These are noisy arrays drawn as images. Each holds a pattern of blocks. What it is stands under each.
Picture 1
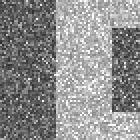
top and bottom mirror each other
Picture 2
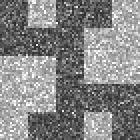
the same after a half turn
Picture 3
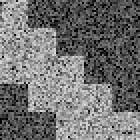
mirrored about the diagonal from the bottom left
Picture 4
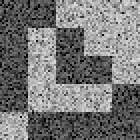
mirrored about the diagonal from the bottom left
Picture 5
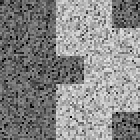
top and bottom mirror each other
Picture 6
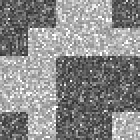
mirrored about the diagonal from the top left
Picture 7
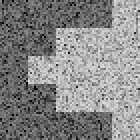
top and bottom mirror each other
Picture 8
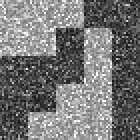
no symmetry
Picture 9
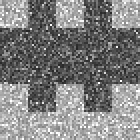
left and right mirror each other
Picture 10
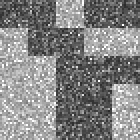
no symmetry
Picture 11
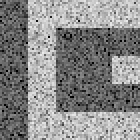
top and bottom mirror each other
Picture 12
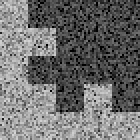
mirrored about the diagonal from the bottom left
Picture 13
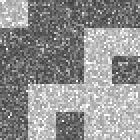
mirrored about the diagonal from the top left
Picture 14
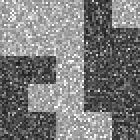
no symmetry
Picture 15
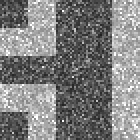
top and bottom mirror each other
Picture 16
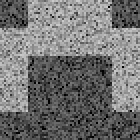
left and right mirror each other
